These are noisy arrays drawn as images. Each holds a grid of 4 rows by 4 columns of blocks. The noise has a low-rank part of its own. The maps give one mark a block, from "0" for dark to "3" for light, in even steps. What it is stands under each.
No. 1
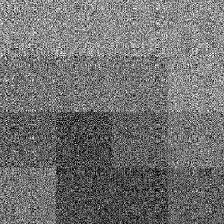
3 3 3 3
2 2 2 3
1 0 1 2
2 0 0 1
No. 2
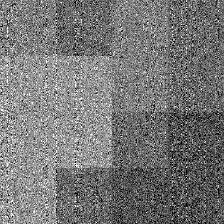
2 1 2 1
3 3 2 1
3 3 1 0
3 1 0 0
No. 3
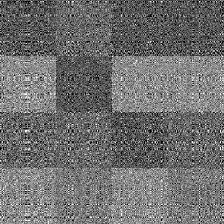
0 1 0 0
3 0 3 3
1 1 0 1
3 2 3 2
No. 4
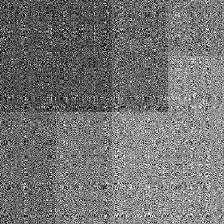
0 0 1 2
0 0 1 3
1 2 3 3
1 2 3 3
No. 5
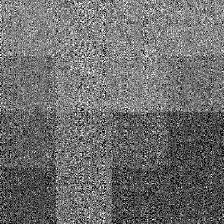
3 3 3 3
2 3 3 2
1 2 1 0
0 2 0 0
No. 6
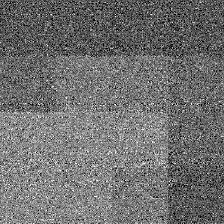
0 0 0 0
1 2 2 1
3 3 3 1
3 3 2 0
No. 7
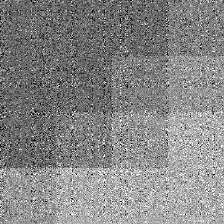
0 0 0 1
0 0 1 2
0 1 2 3
2 3 3 3
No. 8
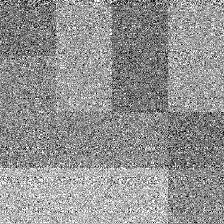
0 2 0 2
1 2 0 2
1 1 1 0
3 3 3 1
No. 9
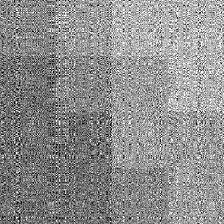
1 2 3 3
0 1 2 3
0 0 2 2
0 0 1 2
